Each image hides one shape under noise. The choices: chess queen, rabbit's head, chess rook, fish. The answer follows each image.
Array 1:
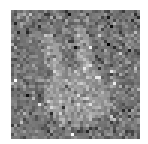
rabbit's head
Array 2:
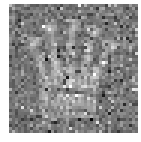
chess queen
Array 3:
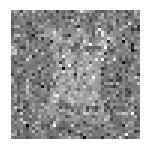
chess rook
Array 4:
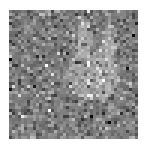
rabbit's head
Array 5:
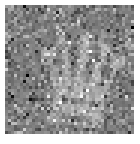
chess queen
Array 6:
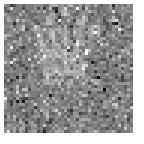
chess queen
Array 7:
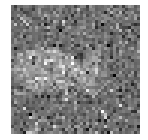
fish
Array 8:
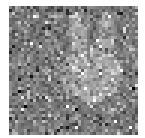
rabbit's head
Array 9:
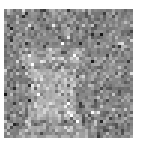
chess rook
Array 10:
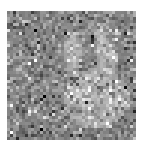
rabbit's head
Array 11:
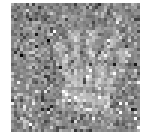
chess queen
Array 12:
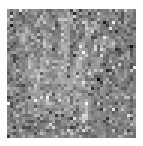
chess queen
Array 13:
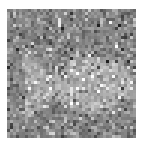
fish
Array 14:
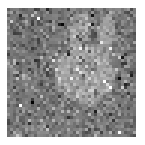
rabbit's head
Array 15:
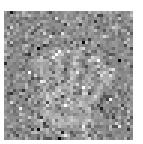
chess queen
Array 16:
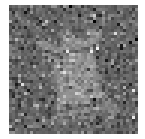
chess rook
